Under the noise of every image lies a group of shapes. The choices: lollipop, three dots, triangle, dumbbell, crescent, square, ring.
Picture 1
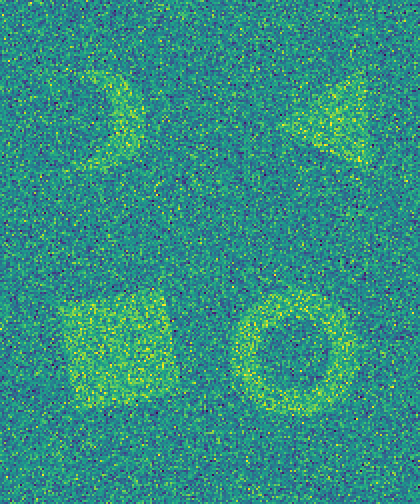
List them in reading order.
top left: crescent; top right: triangle; bottom left: square; bottom right: ring
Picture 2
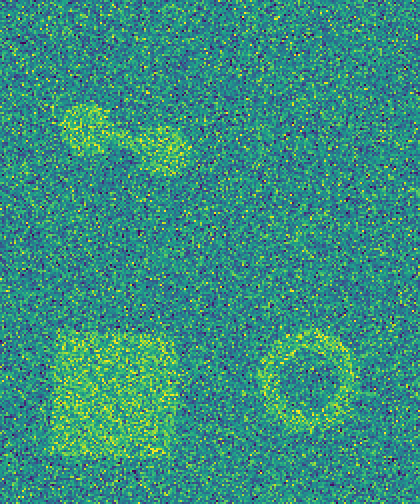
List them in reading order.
top left: dumbbell; bottom left: square; bottom right: ring
